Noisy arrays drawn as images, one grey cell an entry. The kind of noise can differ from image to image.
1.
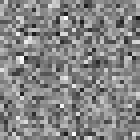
low rank plus noise
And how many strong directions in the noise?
one
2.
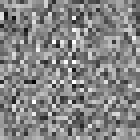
low rank plus noise
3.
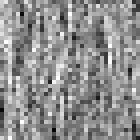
streaked along the columns
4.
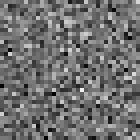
independent entries
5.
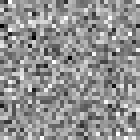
independent entries
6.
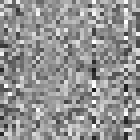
columns of uneven size
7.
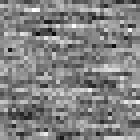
streaked along the rows
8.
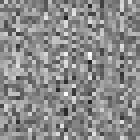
columns of uneven size
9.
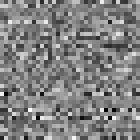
rows of uneven size
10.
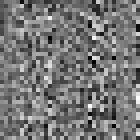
columns of uneven size
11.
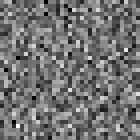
low rank plus noise
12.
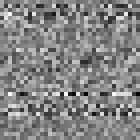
rows of uneven size
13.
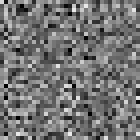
low rank plus noise
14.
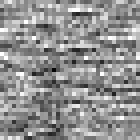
streaked along the rows
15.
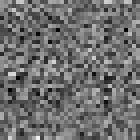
low rank plus noise
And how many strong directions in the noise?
two
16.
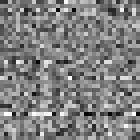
rows of uneven size
